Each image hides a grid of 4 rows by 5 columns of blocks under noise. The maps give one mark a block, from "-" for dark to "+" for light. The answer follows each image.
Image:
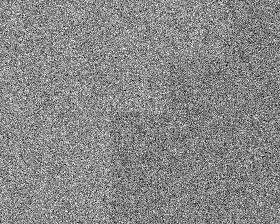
+ + + + -
+ + + - -
+ + - - -
+ + - - -
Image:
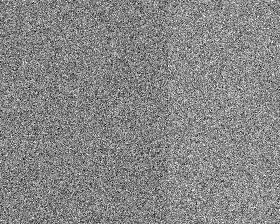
- - - + +
- - - + +
- - - + +
- - - + +
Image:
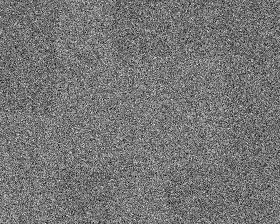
- + - - -
- + + + -
+ + + + -
+ - + - -
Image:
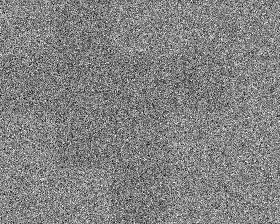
+ - + + +
- - - - +
+ - - + +
+ + - + +
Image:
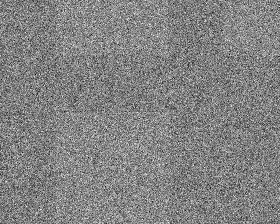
- + + - +
- - - - -
- + + - -
- + + - -
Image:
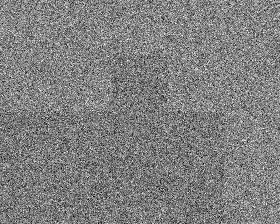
+ + + + +
+ + - + +
- - - - +
- - - - +
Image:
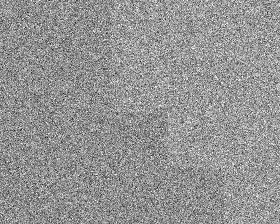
- - + + +
- - + + +
- - - + +
- - - - +
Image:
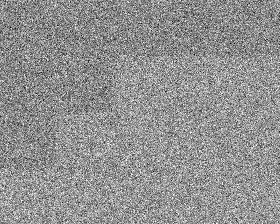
- - - - -
- - + + +
- + + + +
+ + + + +
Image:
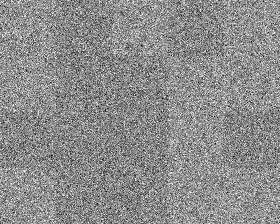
+ - + - +
+ - - + +
- - - + -
+ - - + +
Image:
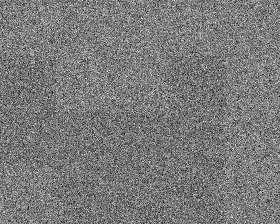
+ + + + +
- + + - +
- - - - +
+ - - - +
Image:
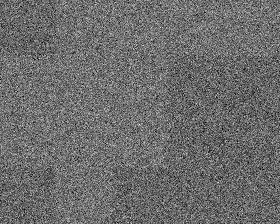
- + + + +
+ + + - -
+ + + - -
- + - - -
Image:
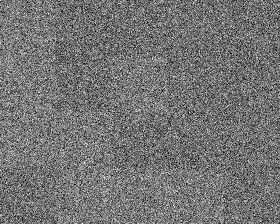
+ - - - -
+ - + - -
+ + - - -
- + + + -
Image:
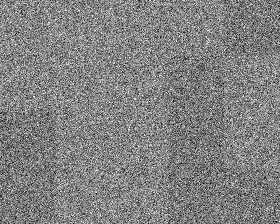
+ + + + -
+ + + - +
- + + - +
- + + - -
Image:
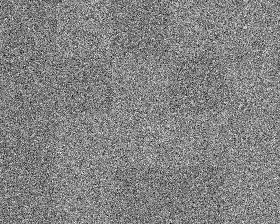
- + - + +
- - + - +
- + + + +
- + - - +
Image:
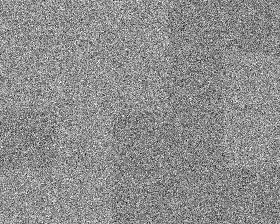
+ + + - -
+ + + - +
- + - - +
+ + - - -
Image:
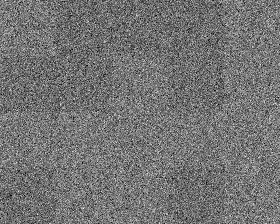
+ - - - +
- - + - +
+ + + + +
- + + - +
